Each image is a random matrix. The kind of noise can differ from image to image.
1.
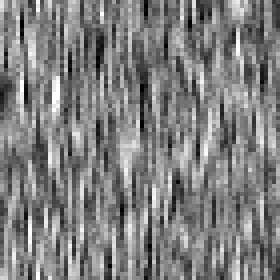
streaked along the columns
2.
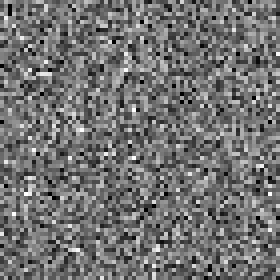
independent entries
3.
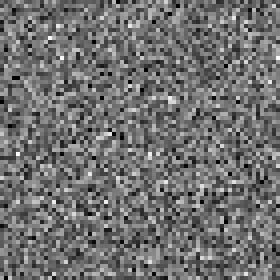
independent entries
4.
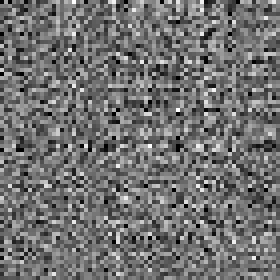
low rank plus noise
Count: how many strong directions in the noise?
five to eight
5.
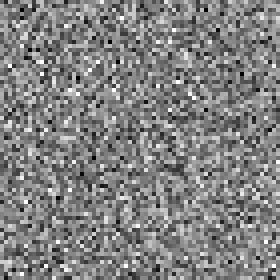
independent entries
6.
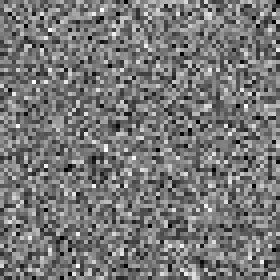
independent entries
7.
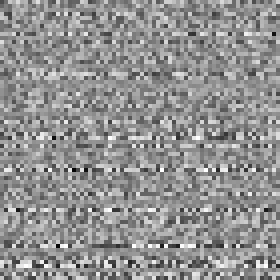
rows of uneven size
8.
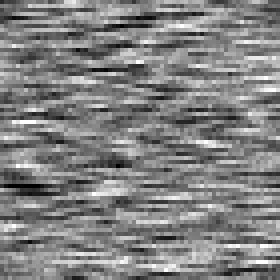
streaked along the rows
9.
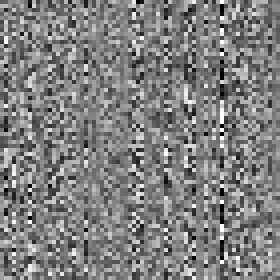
columns of uneven size
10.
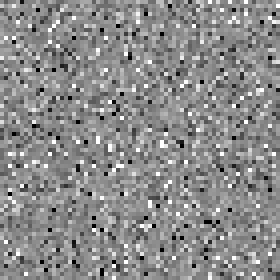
heavy tails
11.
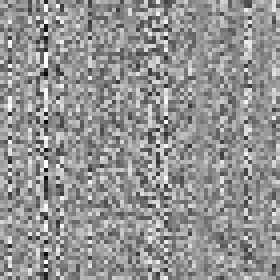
columns of uneven size
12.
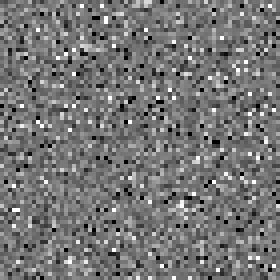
heavy tails
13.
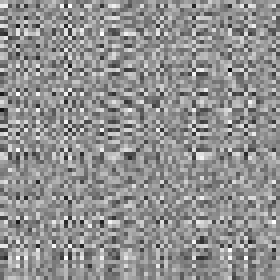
low rank plus noise
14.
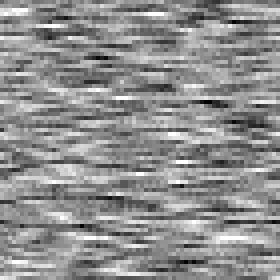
streaked along the rows
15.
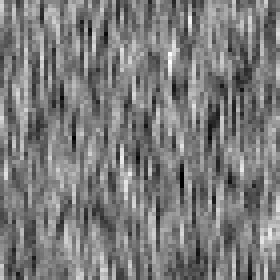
streaked along the columns
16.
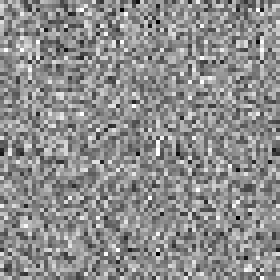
low rank plus noise
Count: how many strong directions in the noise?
five to eight
